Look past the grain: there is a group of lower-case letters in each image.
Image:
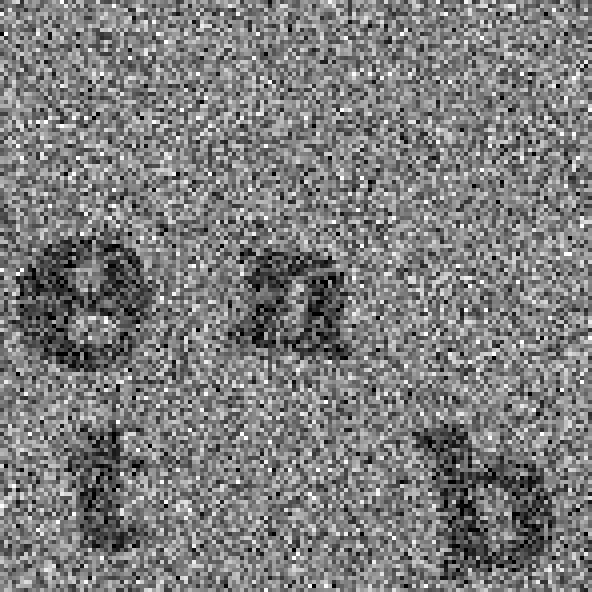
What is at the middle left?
e
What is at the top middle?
nothing
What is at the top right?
nothing
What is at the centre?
n
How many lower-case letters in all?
4
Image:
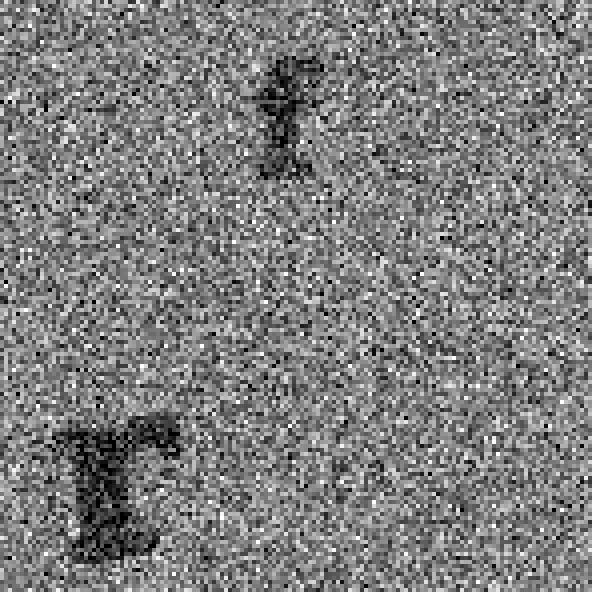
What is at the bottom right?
nothing
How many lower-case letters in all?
2
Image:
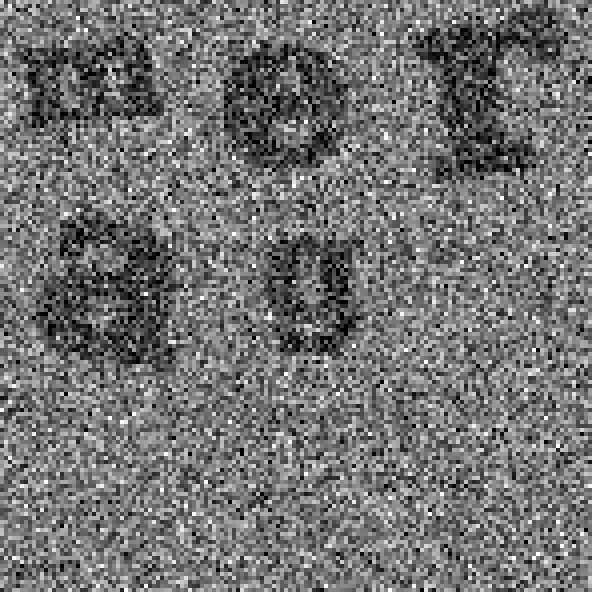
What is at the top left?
m
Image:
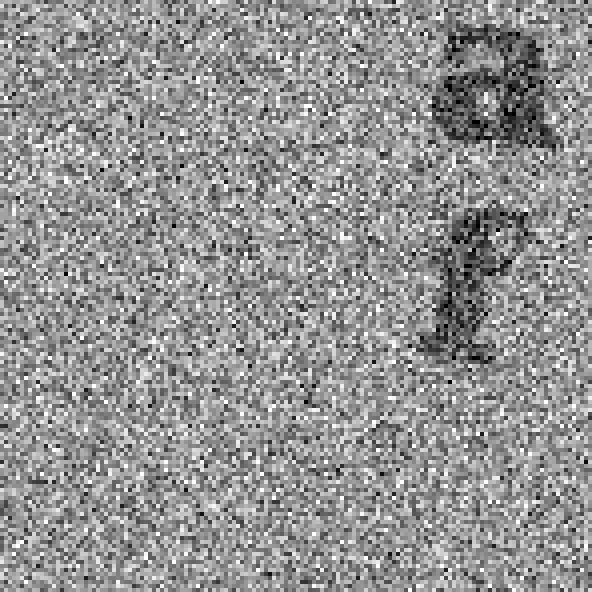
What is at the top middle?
nothing
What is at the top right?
a
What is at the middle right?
f
